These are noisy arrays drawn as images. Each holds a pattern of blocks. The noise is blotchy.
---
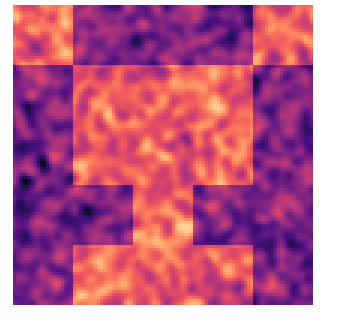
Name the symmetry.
left and right mirror each other
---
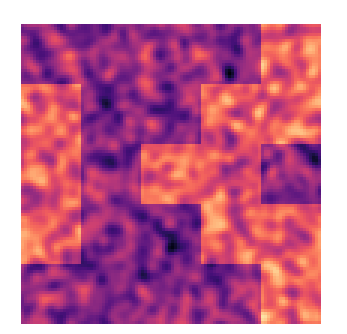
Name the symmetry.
top and bottom mirror each other
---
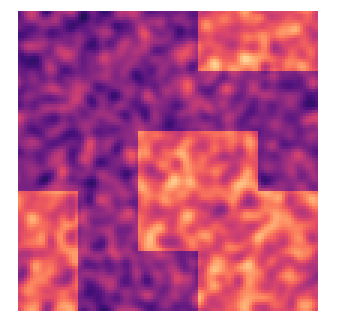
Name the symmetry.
mirrored about the diagonal from the top left
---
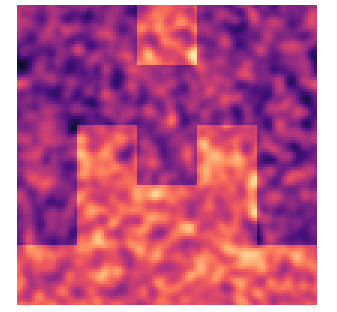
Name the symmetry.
left and right mirror each other
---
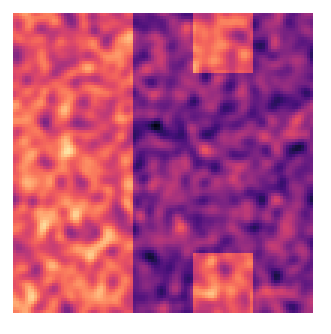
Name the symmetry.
top and bottom mirror each other
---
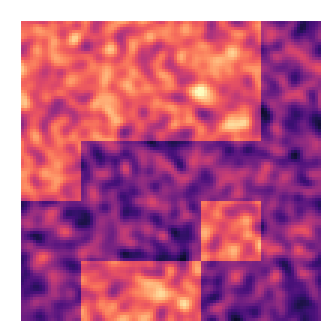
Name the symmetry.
no symmetry
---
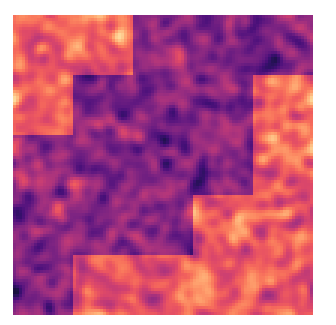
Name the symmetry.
mirrored about the diagonal from the top left
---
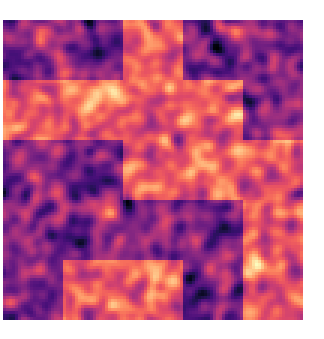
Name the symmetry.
no symmetry
